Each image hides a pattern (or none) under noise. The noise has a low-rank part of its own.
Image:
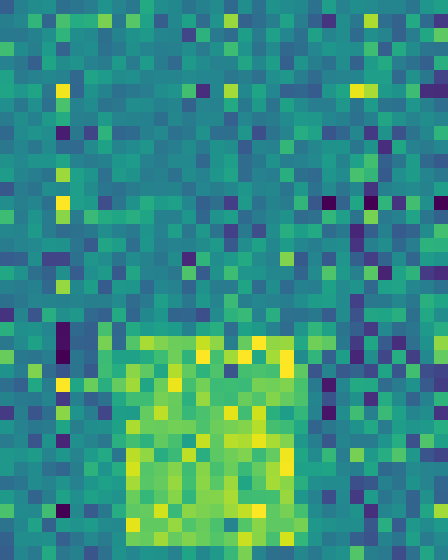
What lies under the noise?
one block
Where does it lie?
bottom middle
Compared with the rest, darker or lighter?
lighter
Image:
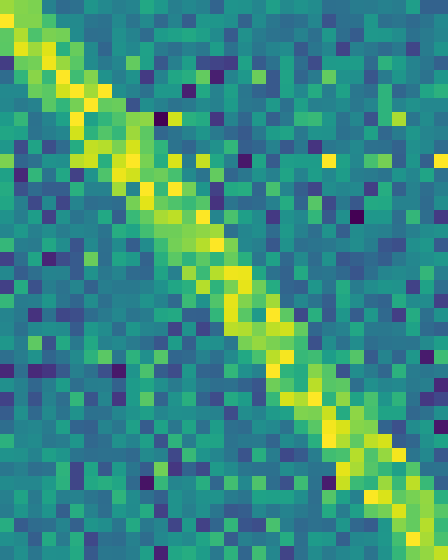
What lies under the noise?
a diagonal band
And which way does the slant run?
top left to bottom right
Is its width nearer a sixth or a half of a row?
a sixth
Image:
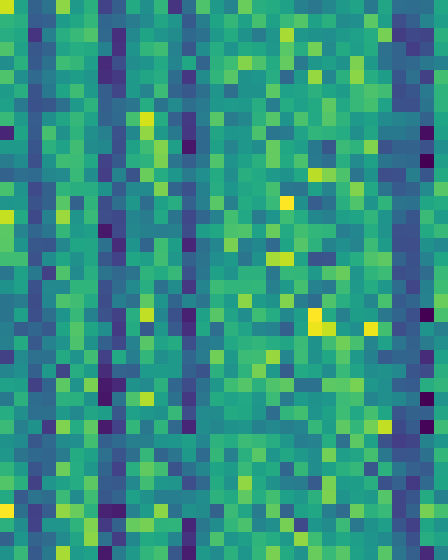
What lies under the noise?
bands of columns
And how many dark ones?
4
